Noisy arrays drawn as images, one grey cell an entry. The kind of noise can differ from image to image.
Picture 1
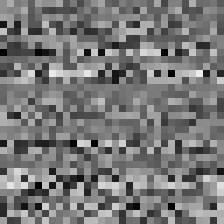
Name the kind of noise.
rows of uneven size
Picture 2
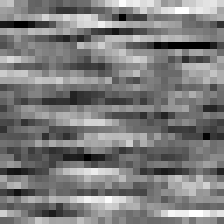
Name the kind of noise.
streaked along the rows
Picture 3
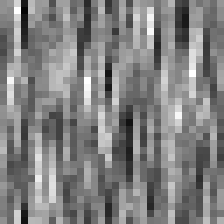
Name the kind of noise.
streaked along the columns
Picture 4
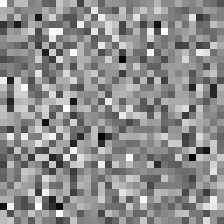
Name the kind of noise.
low rank plus noise
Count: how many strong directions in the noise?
five to eight
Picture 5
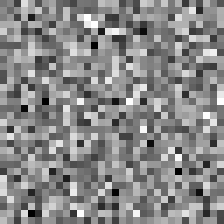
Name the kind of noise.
independent entries
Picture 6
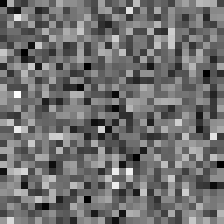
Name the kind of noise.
independent entries
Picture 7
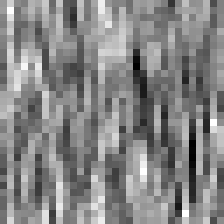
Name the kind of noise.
streaked along the columns
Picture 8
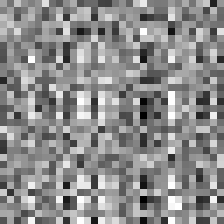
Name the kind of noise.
low rank plus noise
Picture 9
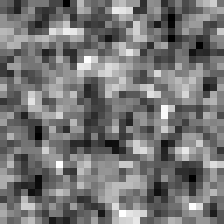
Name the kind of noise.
blotchy
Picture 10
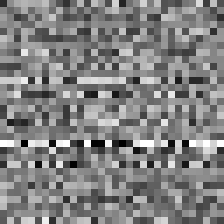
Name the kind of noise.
rows of uneven size
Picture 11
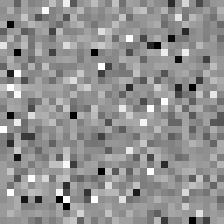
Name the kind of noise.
heavy tails
